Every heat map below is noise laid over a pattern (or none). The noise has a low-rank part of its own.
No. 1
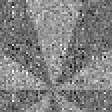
spokes from one point
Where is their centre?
bottom middle
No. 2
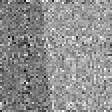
a sharp edge
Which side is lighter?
right
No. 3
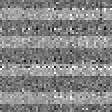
horizontal stripes
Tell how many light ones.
4
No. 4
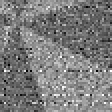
spokes from one point
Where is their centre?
top left
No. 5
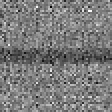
one horizontal stripe
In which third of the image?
middle
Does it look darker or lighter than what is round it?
darker
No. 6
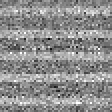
horizontal stripes
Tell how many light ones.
5
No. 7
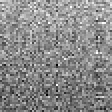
a smooth slope
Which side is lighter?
top
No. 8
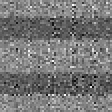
horizontal stripes
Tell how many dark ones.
2
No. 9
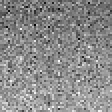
a smooth slope
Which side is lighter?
bottom
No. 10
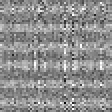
horizontal stripes
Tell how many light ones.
6
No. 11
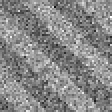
diagonal stripes
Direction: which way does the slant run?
top left to bottom right
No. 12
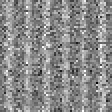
vertical stripes
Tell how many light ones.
6
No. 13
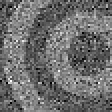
rings round one point
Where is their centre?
middle right
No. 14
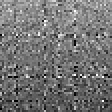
a smooth slope
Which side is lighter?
top
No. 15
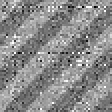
diagonal stripes
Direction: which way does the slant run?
bottom left to top right
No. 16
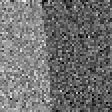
a sharp edge
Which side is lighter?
left
